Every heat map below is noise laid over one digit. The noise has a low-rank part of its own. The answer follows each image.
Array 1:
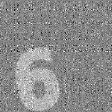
6
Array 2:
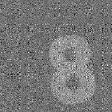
8
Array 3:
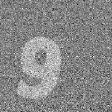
9
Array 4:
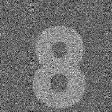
8
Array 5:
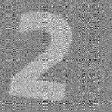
2
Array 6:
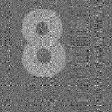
8
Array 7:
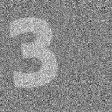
3
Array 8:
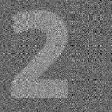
2
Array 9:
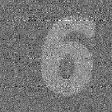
6
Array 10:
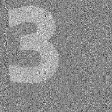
3
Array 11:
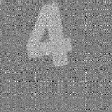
4
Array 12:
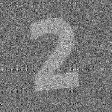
2
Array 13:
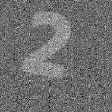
2
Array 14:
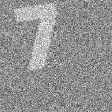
7
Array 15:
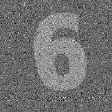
6
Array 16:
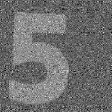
5
